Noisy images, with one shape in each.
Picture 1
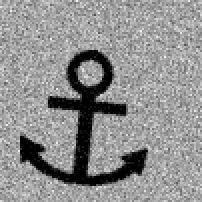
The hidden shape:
anchor
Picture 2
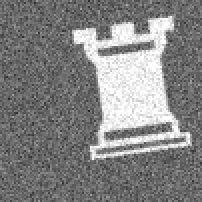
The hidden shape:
chess rook
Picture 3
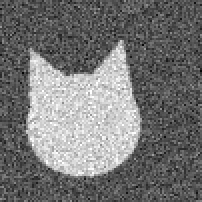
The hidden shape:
cat's head
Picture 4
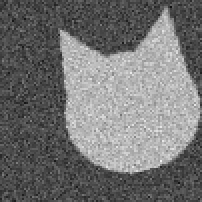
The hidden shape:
cat's head
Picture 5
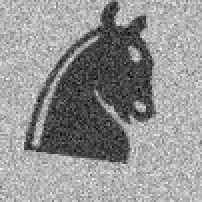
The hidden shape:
chess knight
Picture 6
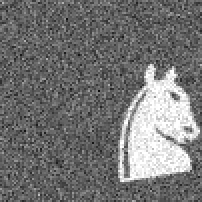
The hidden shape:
chess knight
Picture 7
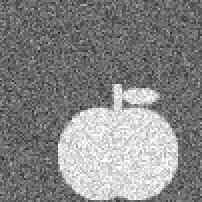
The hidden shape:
apple
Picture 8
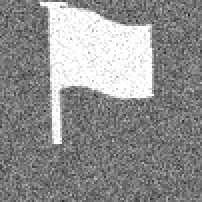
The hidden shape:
flag
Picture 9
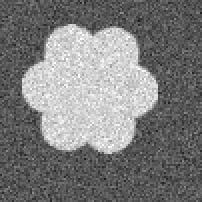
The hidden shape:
flower
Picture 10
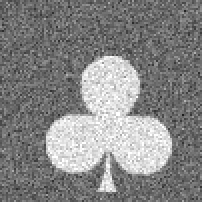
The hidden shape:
club
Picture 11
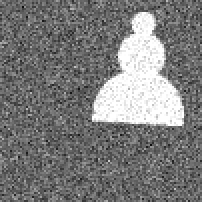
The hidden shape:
chess pawn
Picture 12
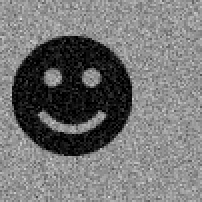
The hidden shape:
smiling face
